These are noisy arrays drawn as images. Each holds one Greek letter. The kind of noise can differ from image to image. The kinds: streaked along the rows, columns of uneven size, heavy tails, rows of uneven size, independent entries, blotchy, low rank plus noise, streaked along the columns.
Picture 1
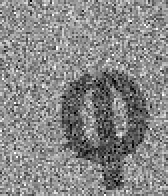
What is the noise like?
independent entries
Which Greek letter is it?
phi
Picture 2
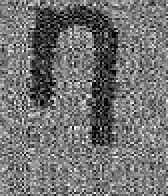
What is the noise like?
low rank plus noise
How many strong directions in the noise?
two
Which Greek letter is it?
eta
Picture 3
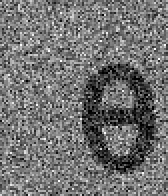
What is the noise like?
independent entries
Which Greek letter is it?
theta
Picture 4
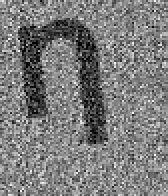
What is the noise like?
low rank plus noise
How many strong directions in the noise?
five to eight
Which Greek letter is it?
eta
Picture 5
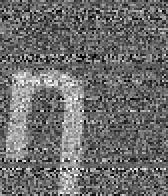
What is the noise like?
rows of uneven size
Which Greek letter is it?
eta
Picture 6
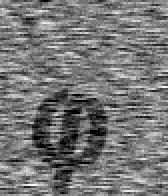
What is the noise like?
streaked along the rows
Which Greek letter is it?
phi
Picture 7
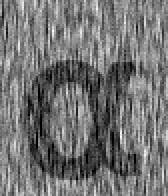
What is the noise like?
streaked along the columns
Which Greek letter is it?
alpha
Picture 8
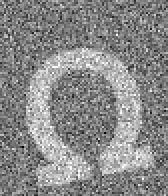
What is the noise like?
independent entries
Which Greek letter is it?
omega
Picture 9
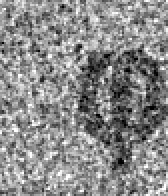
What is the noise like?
blotchy
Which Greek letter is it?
phi
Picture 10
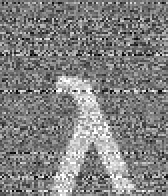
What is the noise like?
rows of uneven size
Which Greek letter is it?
lambda
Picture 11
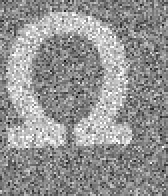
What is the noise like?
independent entries
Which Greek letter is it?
omega
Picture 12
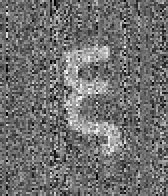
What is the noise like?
columns of uneven size
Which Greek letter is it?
xi
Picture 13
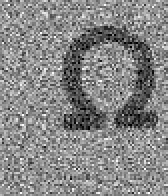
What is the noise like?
low rank plus noise
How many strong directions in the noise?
three or four
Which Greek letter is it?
omega
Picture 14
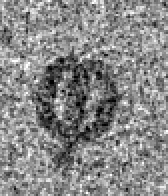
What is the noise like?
blotchy
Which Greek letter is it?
phi
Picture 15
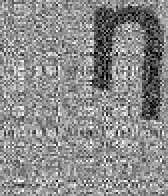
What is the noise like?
low rank plus noise
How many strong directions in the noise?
two
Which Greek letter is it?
eta
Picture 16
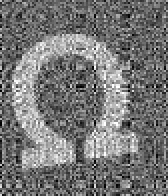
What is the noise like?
low rank plus noise
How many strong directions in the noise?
one
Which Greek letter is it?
omega
